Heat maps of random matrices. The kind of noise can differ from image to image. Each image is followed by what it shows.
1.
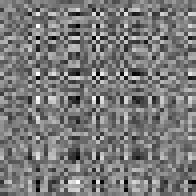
low rank plus noise
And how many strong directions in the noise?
one
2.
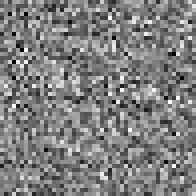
low rank plus noise
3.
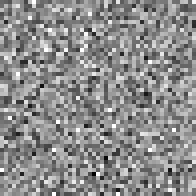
independent entries
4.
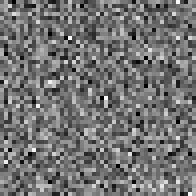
low rank plus noise
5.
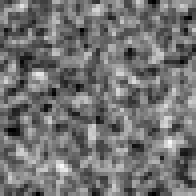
blotchy
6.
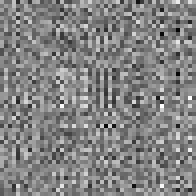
low rank plus noise
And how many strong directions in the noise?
three or four
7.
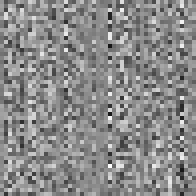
columns of uneven size
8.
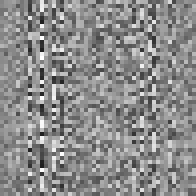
columns of uneven size
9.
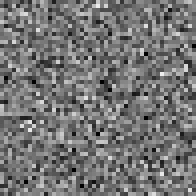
independent entries
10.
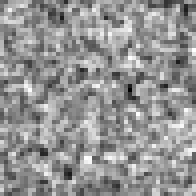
blotchy
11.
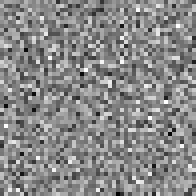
independent entries
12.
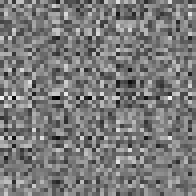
low rank plus noise
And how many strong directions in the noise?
two
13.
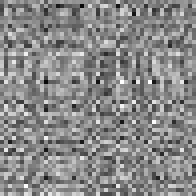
low rank plus noise
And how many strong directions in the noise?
two
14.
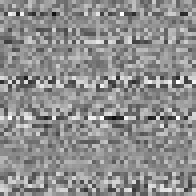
rows of uneven size
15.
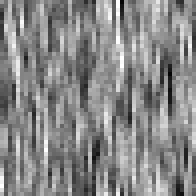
streaked along the columns
